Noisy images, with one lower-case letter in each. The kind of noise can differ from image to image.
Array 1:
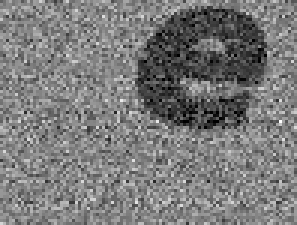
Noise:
rows of uneven size
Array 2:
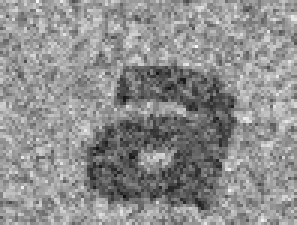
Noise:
blotchy
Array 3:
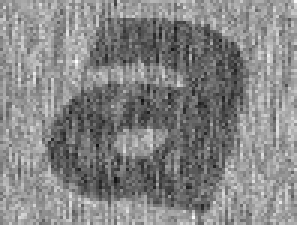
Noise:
streaked along the columns
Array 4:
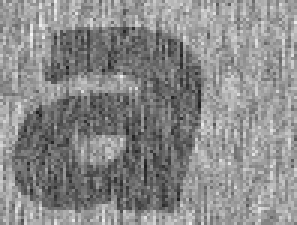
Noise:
streaked along the columns
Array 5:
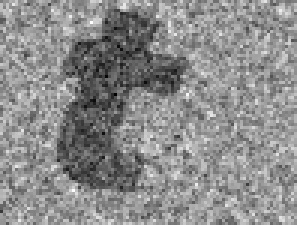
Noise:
blotchy
